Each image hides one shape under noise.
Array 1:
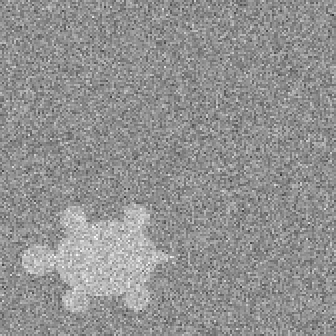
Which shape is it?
turtle
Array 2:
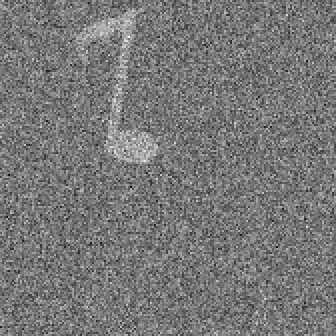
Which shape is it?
musical note
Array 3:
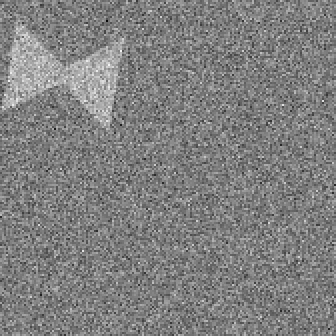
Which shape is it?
bow tie
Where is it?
top left
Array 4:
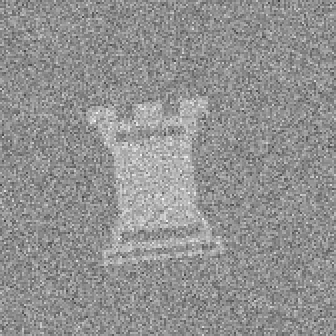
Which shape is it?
chess rook
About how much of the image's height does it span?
half
